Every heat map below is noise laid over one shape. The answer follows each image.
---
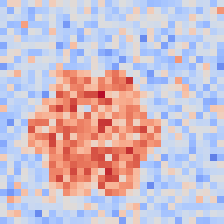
red flower
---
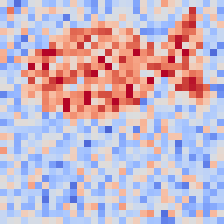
red fish
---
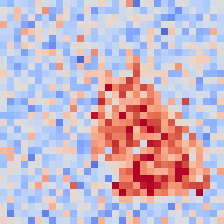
red chess knight
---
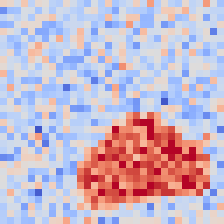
red cloud
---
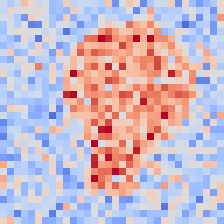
red light bulb
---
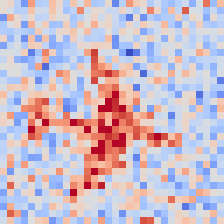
red airplane
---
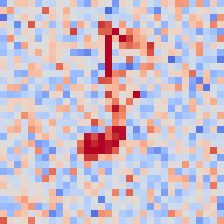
red musical note
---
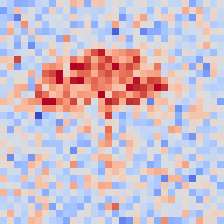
red umbrella
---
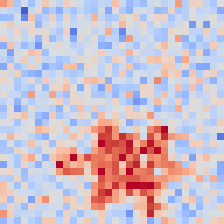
red turtle
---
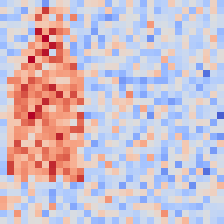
red bottle
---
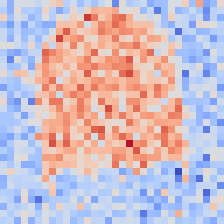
red ghost
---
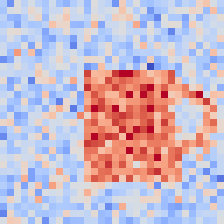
red cup
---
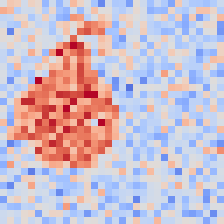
red pear
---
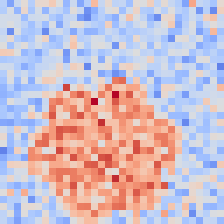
red flower
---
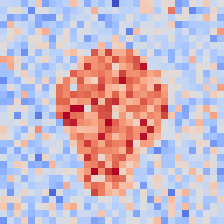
red light bulb
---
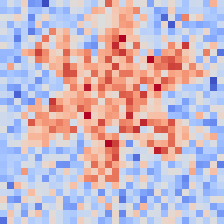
red asterisk
